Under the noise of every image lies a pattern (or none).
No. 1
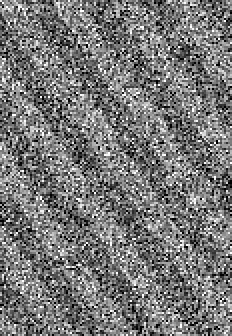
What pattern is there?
diagonal stripes
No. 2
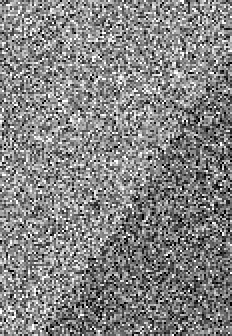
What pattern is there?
a sharp edge
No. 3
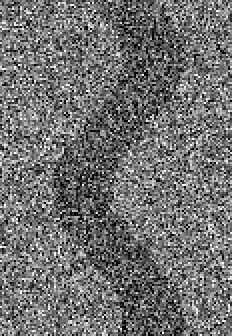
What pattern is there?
a wavy band
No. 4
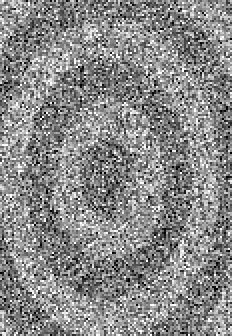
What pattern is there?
rings round one point
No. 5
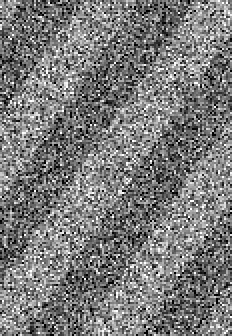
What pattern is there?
diagonal stripes
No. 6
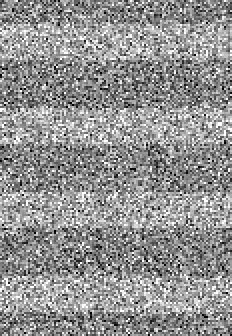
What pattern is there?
horizontal stripes
